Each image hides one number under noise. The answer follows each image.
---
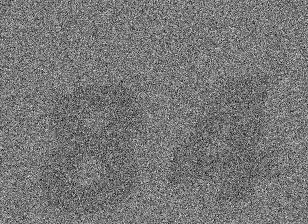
84
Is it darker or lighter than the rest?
darker
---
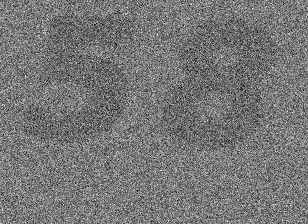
58
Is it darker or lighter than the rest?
darker
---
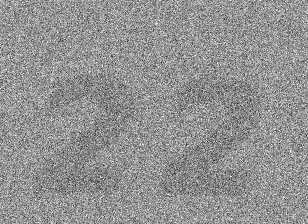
22
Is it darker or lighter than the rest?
darker
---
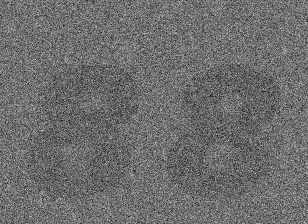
88
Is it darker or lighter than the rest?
darker
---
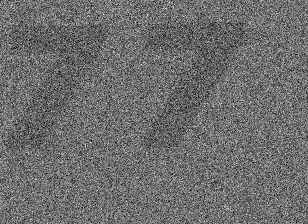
77
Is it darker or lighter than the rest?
darker
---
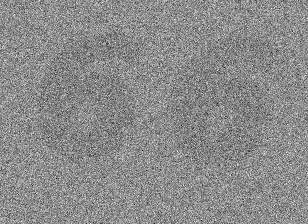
66
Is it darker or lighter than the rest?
darker
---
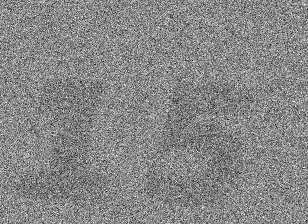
15
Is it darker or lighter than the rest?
darker
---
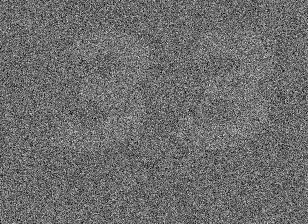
33
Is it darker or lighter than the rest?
lighter
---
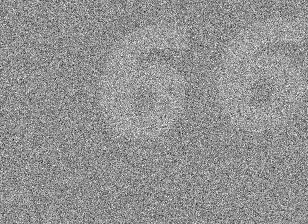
66
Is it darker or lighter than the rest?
lighter
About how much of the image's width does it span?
two thirds
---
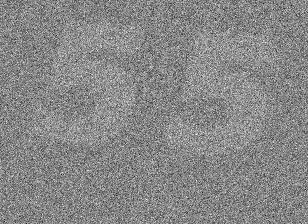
55
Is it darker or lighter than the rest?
lighter
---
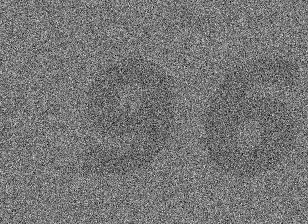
96
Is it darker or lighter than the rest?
darker
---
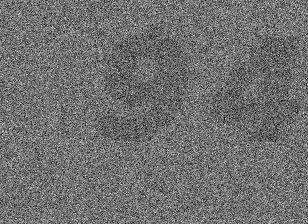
94
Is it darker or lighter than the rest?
darker
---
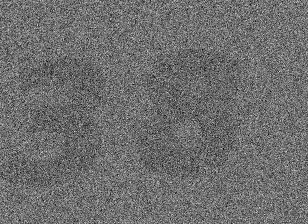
38
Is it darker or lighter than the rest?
darker
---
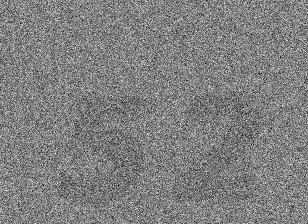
52
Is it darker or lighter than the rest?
darker
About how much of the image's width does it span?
two thirds
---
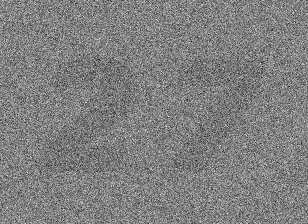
27
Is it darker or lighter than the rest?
darker
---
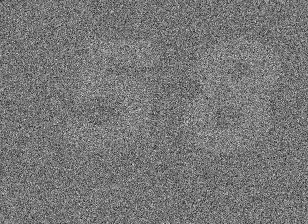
58
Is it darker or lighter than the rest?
lighter
